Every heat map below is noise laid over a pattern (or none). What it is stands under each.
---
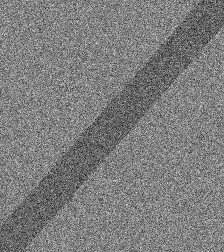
a diagonal band
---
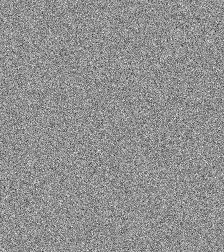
only noise
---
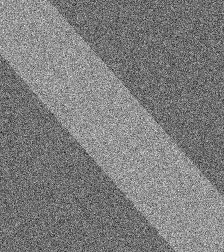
a diagonal band
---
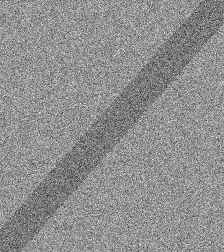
a diagonal band
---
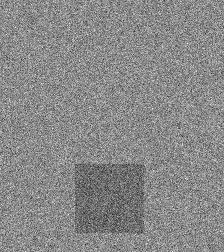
one block
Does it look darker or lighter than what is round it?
darker
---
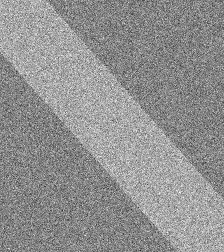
a diagonal band
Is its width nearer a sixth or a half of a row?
a half
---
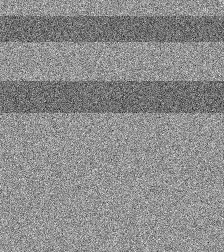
bands of rows
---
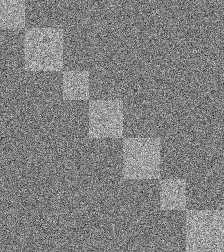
blocks along the diagonal
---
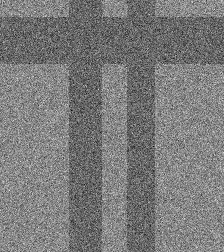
bands of rows crossing bands of columns
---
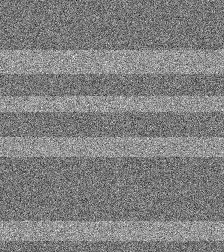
bands of rows
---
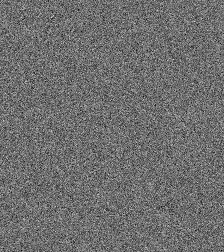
only noise
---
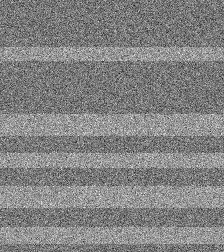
bands of rows
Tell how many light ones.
5
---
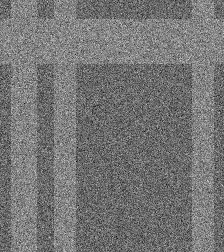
bands of rows crossing bands of columns
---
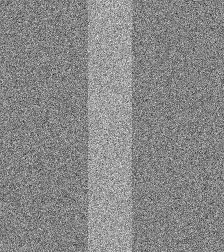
one band of columns
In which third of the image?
middle
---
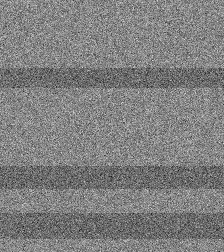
bands of rows
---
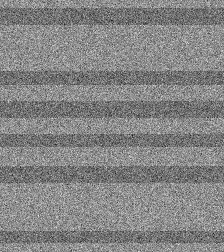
bands of rows
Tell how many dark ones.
6
